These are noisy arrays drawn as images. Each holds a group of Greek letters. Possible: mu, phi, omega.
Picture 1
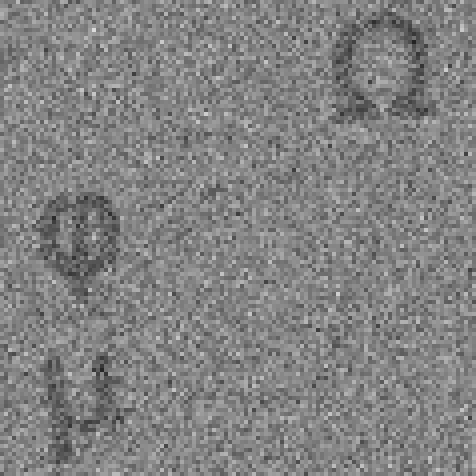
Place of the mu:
bottom left
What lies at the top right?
omega
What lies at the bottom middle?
nothing
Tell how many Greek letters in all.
3
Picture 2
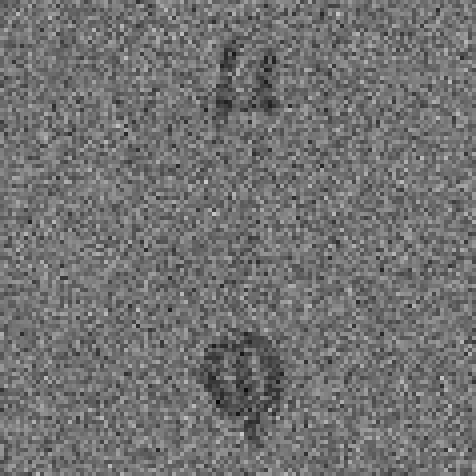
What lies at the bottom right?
nothing
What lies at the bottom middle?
phi
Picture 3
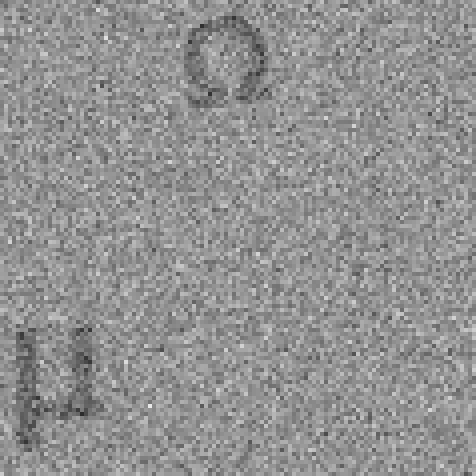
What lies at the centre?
nothing
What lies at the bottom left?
mu
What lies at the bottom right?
nothing
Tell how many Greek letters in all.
2
